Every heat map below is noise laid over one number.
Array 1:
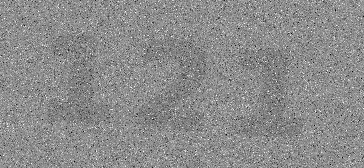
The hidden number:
121
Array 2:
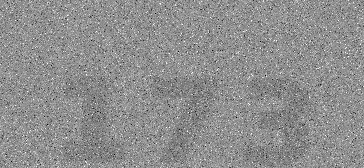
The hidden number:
173
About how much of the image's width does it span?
two thirds
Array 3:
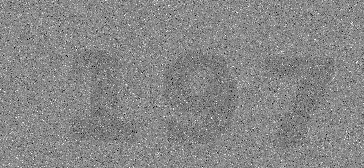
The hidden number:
197
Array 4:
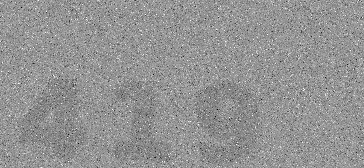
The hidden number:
419
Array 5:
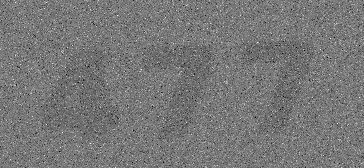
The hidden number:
477
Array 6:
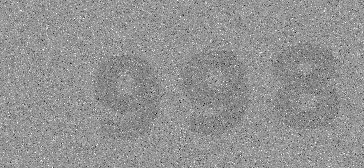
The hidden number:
998
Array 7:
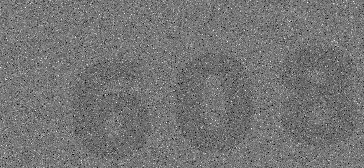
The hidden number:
608
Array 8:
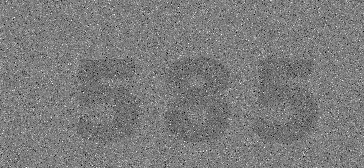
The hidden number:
585
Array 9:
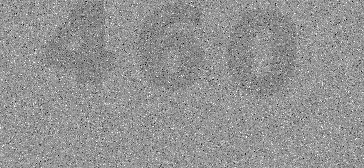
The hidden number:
460
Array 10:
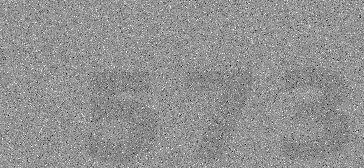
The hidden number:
573
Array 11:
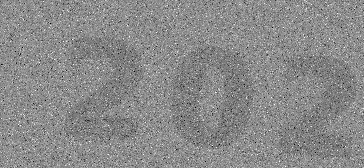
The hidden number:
202
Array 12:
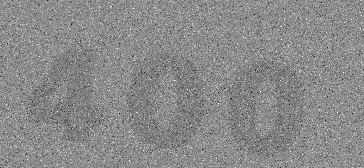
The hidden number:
400
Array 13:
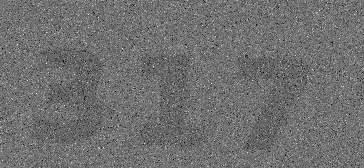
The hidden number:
317
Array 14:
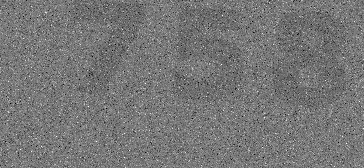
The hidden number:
758
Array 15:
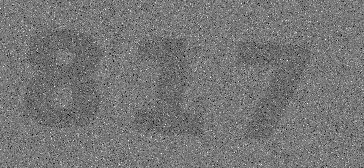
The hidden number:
817
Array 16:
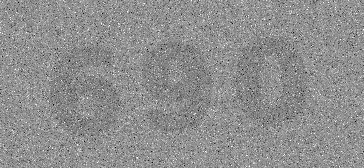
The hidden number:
690
